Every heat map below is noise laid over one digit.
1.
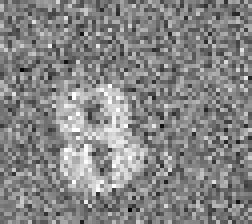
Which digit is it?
8
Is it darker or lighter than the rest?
lighter
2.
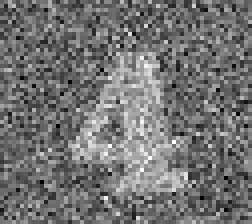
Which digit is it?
4
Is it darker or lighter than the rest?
lighter
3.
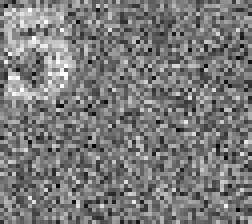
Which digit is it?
5
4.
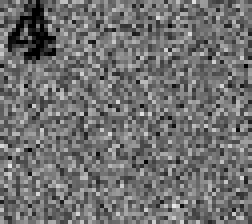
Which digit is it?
4
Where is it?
top left
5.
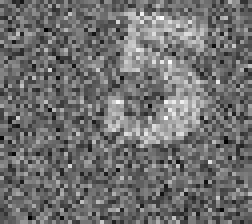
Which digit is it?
5
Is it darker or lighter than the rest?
lighter
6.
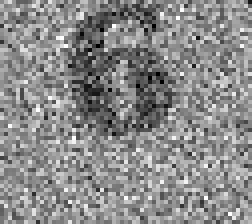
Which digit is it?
6
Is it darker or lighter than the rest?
darker
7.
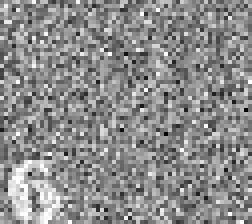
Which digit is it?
6
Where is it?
bottom left
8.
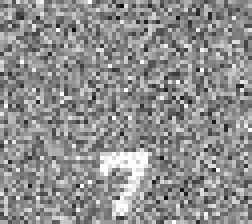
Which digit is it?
7
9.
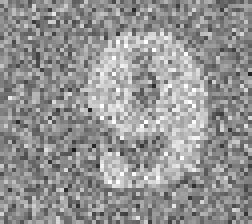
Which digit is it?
9
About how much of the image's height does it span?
two thirds
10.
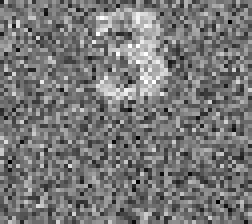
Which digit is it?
3
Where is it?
top middle
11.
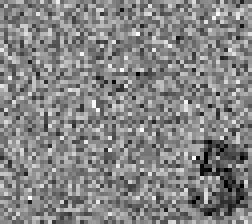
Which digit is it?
5
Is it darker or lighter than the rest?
darker
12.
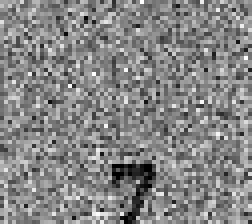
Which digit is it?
7
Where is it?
bottom middle
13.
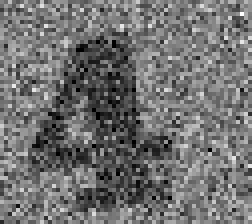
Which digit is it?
4
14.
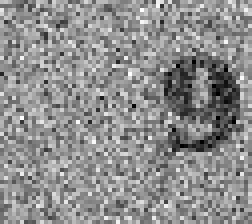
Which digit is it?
9
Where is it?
middle right
